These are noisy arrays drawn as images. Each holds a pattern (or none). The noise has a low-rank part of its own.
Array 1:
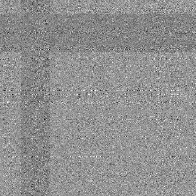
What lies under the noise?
bands of rows crossing bands of columns
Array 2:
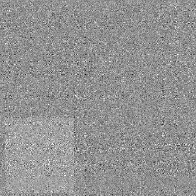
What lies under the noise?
one block
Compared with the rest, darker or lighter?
lighter
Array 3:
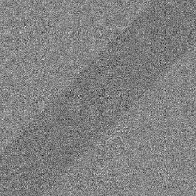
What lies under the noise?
a diagonal band
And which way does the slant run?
bottom left to top right
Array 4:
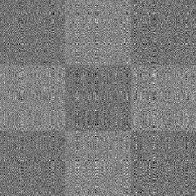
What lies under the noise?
a checkerboard
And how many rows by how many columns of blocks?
3 by 3
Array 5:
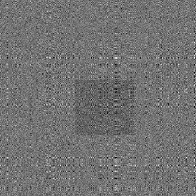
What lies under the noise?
one block
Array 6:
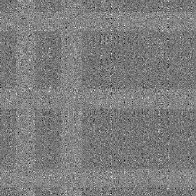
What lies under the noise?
bands of rows crossing bands of columns
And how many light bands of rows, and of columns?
3 and 2
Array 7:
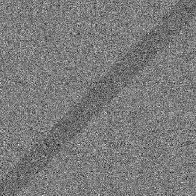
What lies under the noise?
a diagonal band
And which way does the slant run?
bottom left to top right
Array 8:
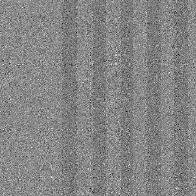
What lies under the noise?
bands of columns
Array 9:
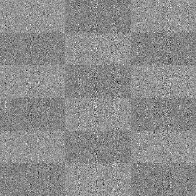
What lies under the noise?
a checkerboard
